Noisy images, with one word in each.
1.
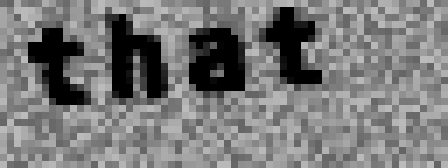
that
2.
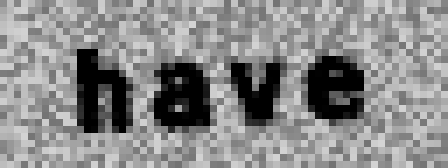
have
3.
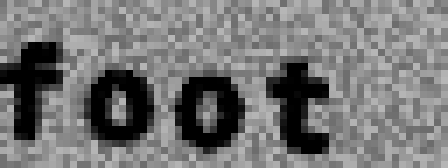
foot
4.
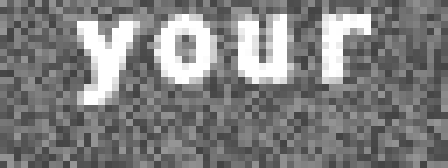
your
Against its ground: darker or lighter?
lighter
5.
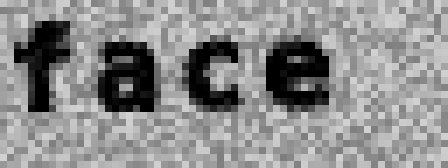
face
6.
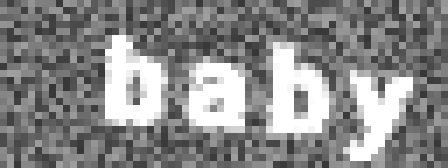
baby
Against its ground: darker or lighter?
lighter
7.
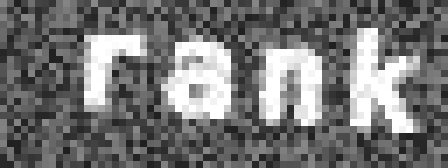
rank
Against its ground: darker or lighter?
lighter
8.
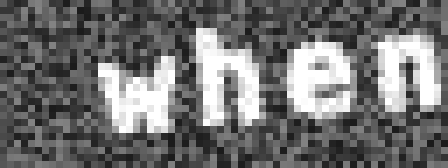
when
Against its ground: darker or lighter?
lighter
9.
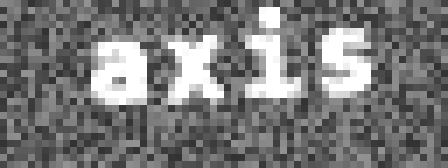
axis
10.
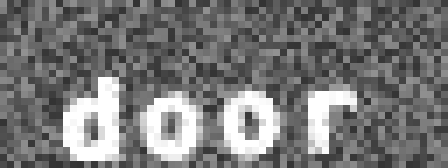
door
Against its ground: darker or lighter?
lighter
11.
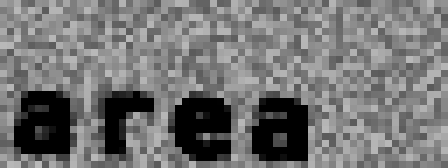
area
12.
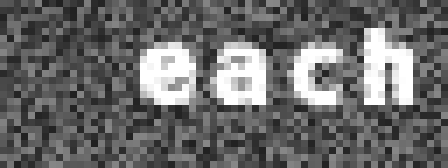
each
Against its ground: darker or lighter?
lighter
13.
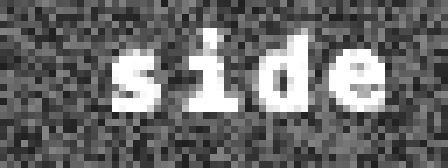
side
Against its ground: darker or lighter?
lighter
